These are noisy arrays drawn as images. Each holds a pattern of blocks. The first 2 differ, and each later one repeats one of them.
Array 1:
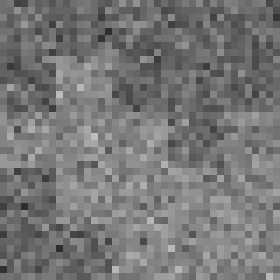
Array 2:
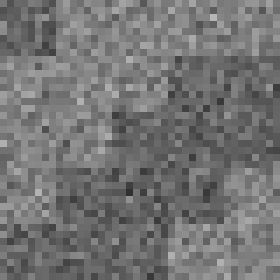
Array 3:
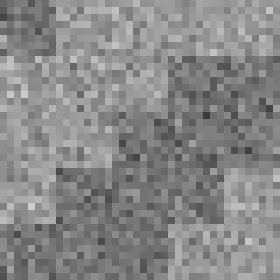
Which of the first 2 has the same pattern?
2
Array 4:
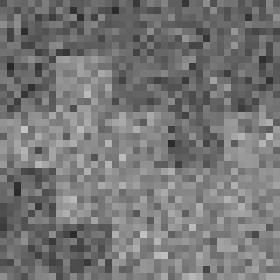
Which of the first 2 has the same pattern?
1
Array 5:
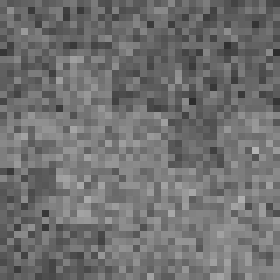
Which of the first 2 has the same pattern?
1
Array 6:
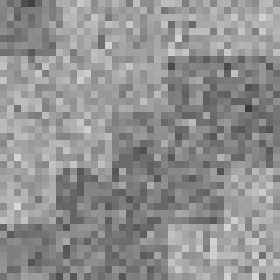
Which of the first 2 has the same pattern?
2
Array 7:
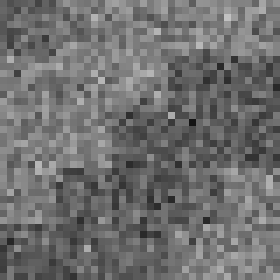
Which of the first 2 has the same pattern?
2
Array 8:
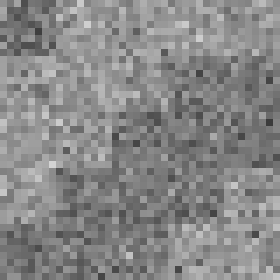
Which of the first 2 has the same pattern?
2
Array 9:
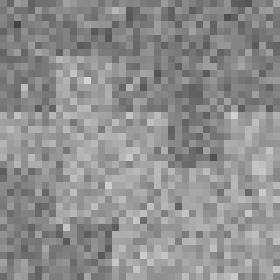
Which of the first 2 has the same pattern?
1
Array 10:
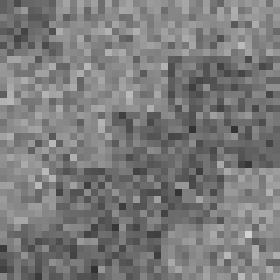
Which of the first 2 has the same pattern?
2
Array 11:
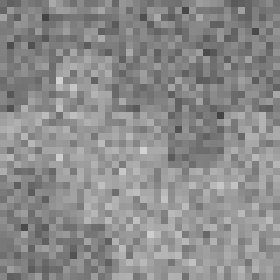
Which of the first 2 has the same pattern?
1
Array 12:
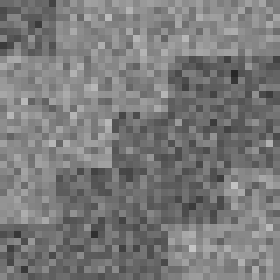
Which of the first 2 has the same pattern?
2
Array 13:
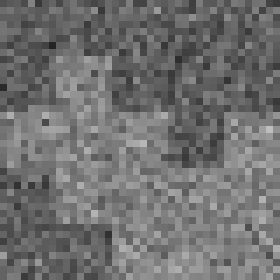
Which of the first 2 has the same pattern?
1
